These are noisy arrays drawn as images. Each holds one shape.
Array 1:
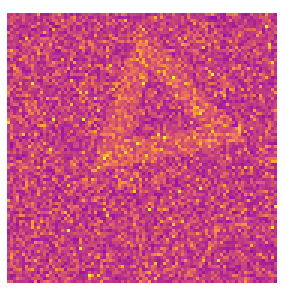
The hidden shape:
triangle frame
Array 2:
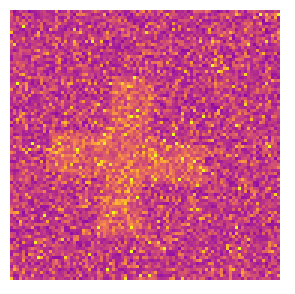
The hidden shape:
cross
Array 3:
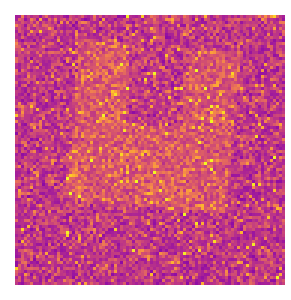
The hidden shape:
square with a notch
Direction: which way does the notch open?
up
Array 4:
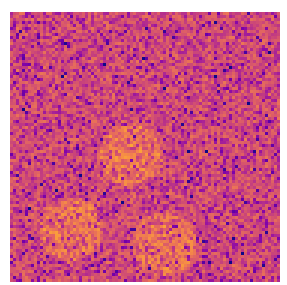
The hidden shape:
three dots
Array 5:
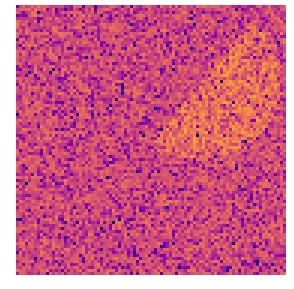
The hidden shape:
half disc
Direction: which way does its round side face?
down and right
